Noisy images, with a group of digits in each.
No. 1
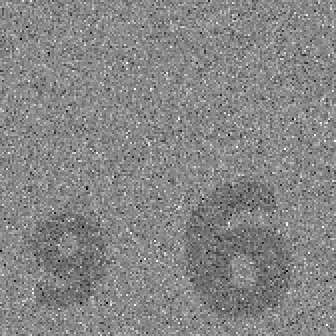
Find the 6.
bottom right
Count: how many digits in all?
2
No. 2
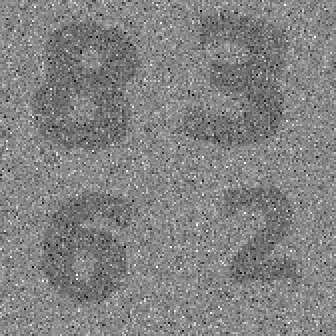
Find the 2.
bottom right
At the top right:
3
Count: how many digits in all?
4
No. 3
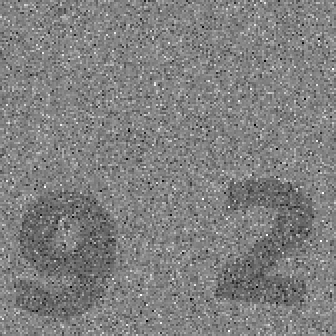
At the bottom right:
2
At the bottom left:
9
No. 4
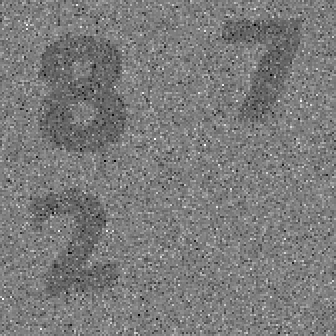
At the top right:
7
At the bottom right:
nothing
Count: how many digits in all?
3
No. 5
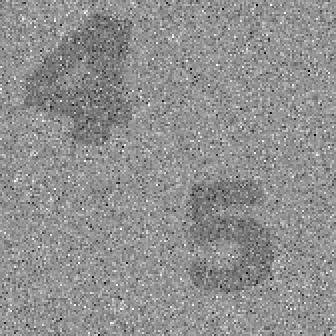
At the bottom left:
nothing
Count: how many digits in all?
2
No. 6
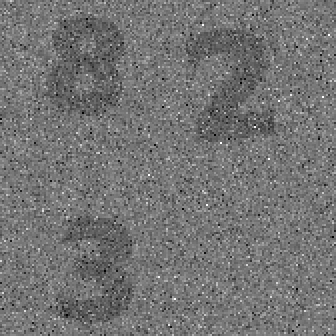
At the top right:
2
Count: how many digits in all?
3
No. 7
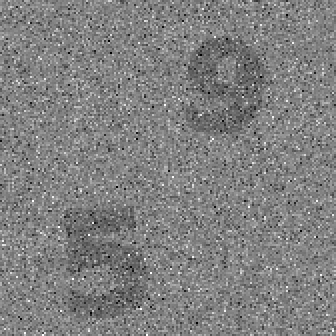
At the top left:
nothing
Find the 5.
bottom left
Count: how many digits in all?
2
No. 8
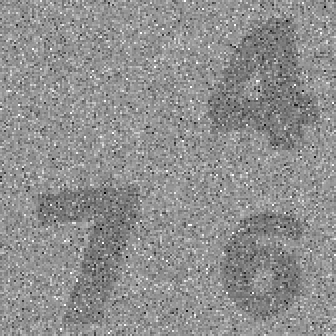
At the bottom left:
7
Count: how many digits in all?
3
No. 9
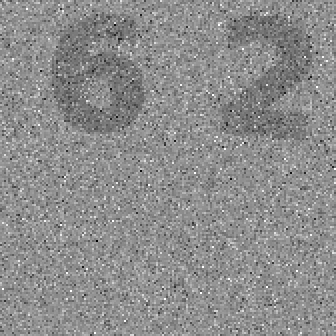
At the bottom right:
nothing
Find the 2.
top right
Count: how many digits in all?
2
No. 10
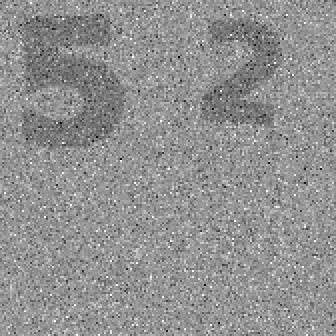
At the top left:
5
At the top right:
2
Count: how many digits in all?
2
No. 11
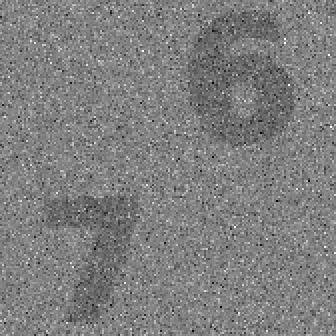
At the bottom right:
nothing
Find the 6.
top right
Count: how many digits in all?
2
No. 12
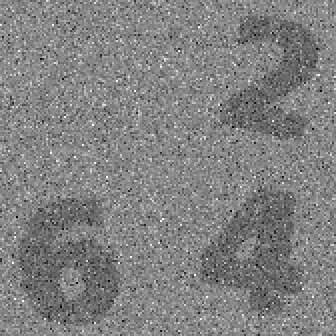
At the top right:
2
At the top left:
nothing
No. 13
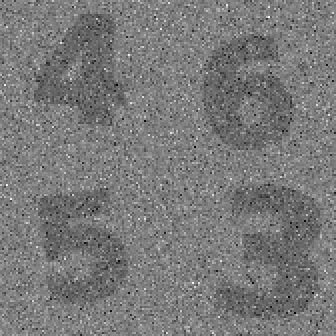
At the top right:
6
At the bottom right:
3
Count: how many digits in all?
4
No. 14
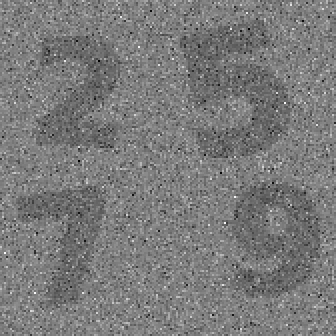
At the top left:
2
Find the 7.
bottom left
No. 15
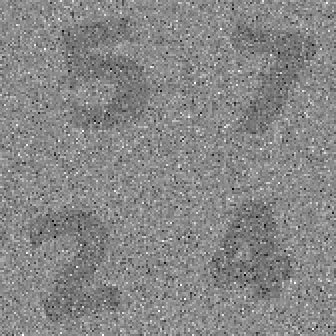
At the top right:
7
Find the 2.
bottom left
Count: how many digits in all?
4
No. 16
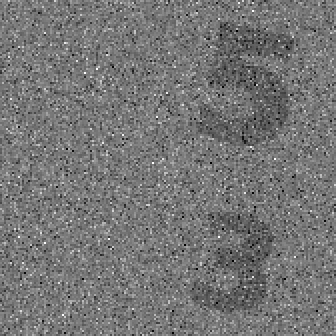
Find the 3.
bottom right
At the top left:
nothing
